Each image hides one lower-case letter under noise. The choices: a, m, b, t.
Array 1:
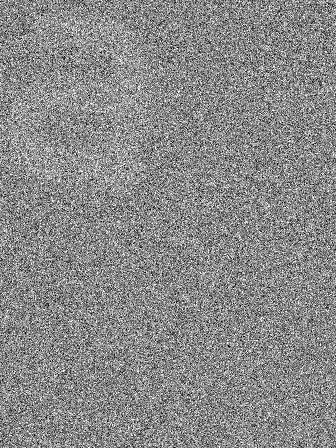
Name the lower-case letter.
a
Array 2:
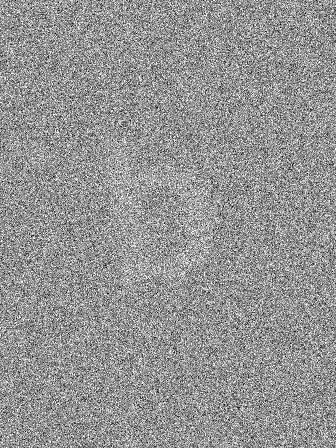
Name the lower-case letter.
b
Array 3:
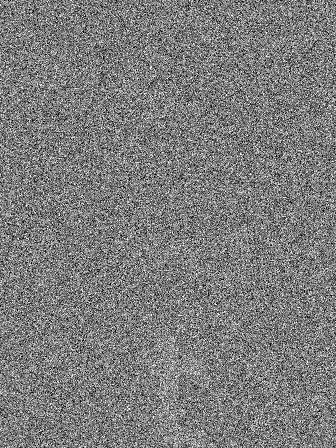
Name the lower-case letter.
t
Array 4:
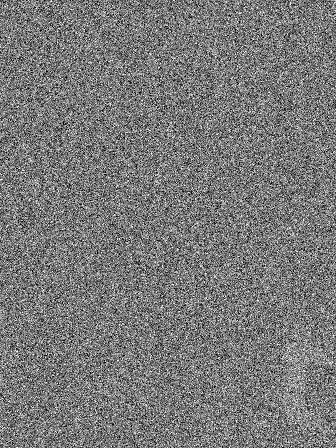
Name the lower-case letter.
t
